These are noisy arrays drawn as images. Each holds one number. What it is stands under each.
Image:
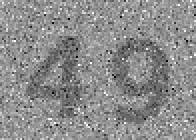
49
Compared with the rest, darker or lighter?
darker
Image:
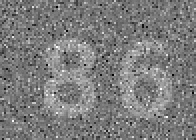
86
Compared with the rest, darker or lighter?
lighter
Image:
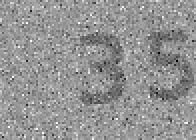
35
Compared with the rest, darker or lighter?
darker
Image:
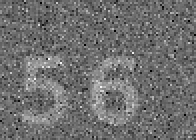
56
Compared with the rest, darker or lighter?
lighter
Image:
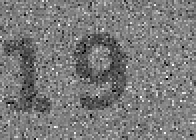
19
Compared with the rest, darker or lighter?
darker
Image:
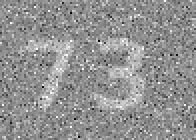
73
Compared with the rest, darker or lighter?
lighter
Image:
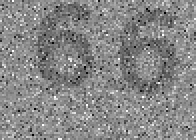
66
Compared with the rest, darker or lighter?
darker
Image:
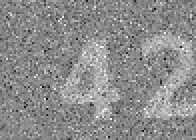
42
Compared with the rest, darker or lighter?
lighter
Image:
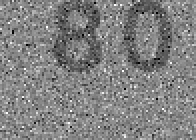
80
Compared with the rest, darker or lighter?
darker
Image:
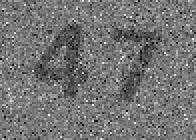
47
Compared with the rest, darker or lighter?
darker
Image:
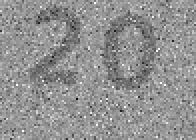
20
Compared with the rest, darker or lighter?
darker
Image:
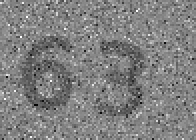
63
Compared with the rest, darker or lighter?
darker
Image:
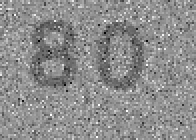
80
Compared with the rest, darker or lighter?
darker
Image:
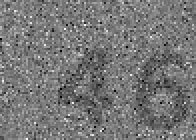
46
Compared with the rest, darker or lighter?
darker
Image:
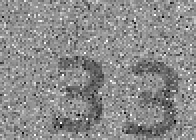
33
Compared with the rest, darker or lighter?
darker
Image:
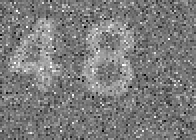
48
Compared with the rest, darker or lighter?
lighter
